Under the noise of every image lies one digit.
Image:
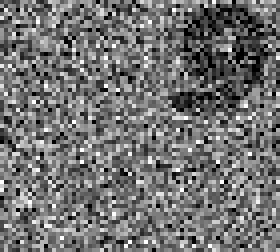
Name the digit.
9
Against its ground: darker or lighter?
darker
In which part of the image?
top right
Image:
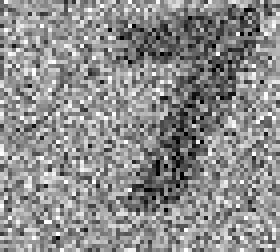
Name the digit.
7
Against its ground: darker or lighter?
darker
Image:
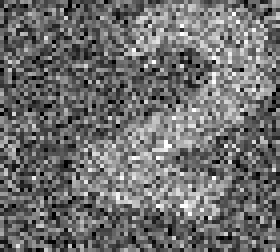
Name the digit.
2
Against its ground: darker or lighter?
lighter
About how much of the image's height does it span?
nearly all
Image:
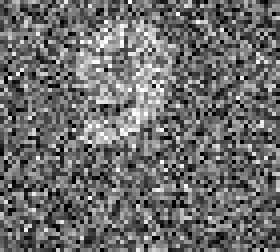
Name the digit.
9
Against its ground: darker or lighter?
lighter
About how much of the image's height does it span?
half
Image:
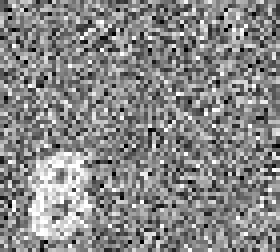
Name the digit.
8
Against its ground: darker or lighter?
lighter
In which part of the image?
bottom left
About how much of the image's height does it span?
a third
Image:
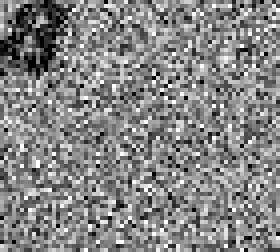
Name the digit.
8
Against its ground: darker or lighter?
darker
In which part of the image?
top left
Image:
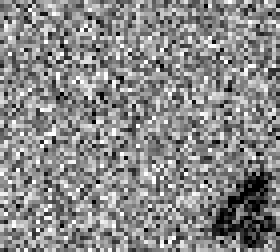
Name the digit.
4
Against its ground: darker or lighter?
darker
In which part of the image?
bottom right
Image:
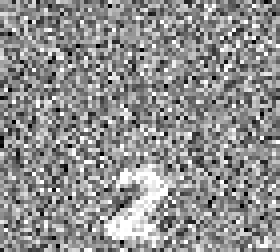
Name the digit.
2
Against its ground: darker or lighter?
lighter
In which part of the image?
bottom middle
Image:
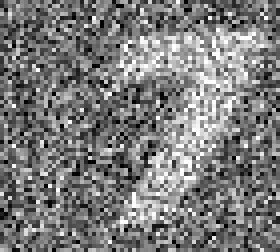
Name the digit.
7
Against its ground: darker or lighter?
lighter
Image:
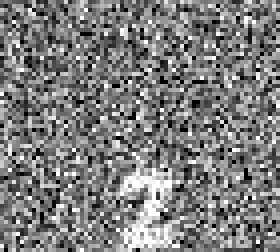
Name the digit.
2
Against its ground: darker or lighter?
lighter
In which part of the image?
bottom middle
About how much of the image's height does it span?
a third
